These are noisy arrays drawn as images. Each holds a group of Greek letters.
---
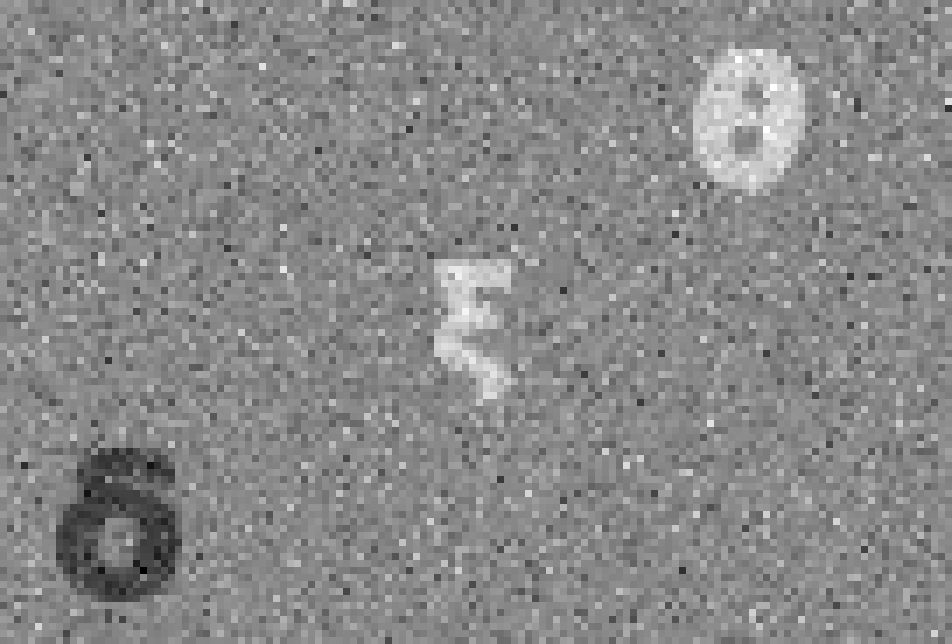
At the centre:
xi
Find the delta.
bottom left
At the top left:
nothing
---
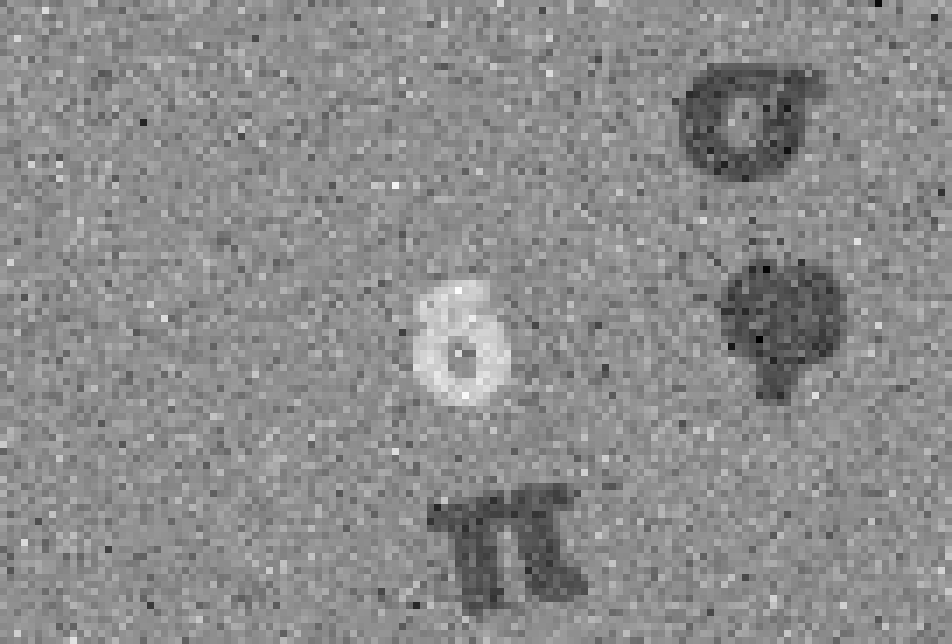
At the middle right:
phi
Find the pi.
bottom middle
